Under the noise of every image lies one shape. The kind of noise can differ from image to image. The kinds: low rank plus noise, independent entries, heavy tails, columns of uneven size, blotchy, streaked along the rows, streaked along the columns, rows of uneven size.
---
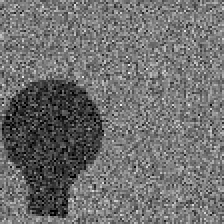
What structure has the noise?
low rank plus noise
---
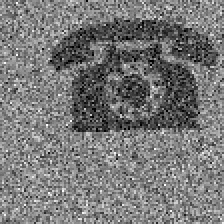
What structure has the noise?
independent entries
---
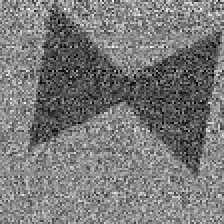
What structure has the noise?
rows of uneven size
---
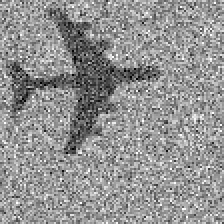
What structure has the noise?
independent entries
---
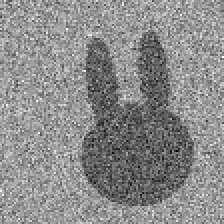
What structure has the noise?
independent entries
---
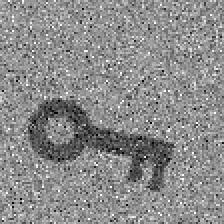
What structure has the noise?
heavy tails
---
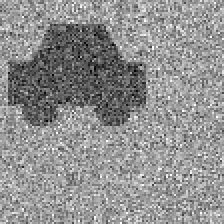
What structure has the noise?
low rank plus noise
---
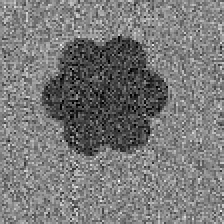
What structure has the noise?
columns of uneven size
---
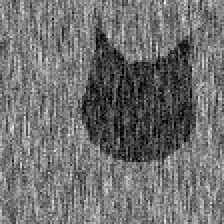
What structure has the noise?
streaked along the columns
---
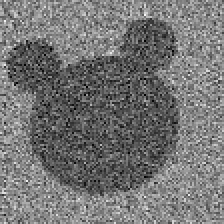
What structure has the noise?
low rank plus noise
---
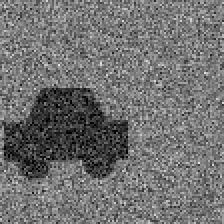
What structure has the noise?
independent entries
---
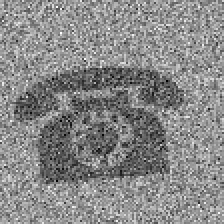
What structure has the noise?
independent entries
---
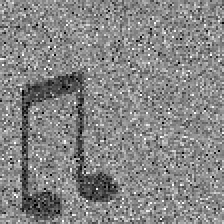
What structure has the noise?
heavy tails
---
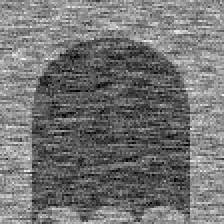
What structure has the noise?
streaked along the rows
